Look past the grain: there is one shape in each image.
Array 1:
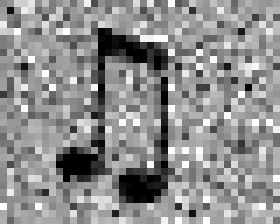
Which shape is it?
pair of musical notes
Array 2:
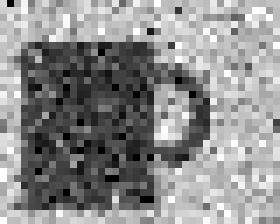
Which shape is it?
cup
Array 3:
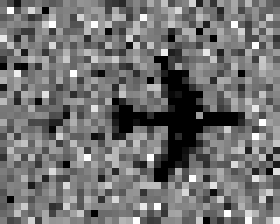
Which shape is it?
airplane
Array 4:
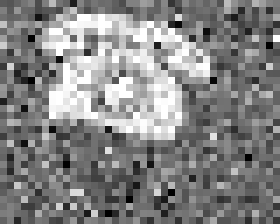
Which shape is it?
telephone
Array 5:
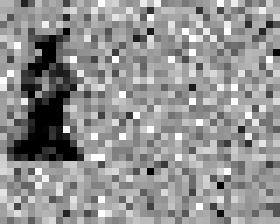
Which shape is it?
chess bishop
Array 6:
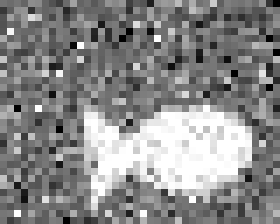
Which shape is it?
fish
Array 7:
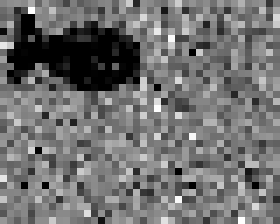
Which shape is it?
fish
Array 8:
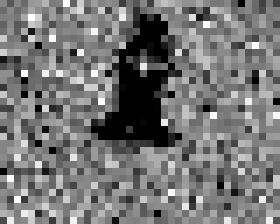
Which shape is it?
chess bishop
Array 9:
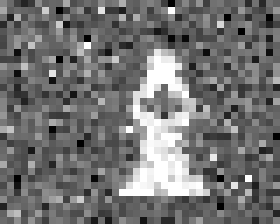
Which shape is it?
chess bishop
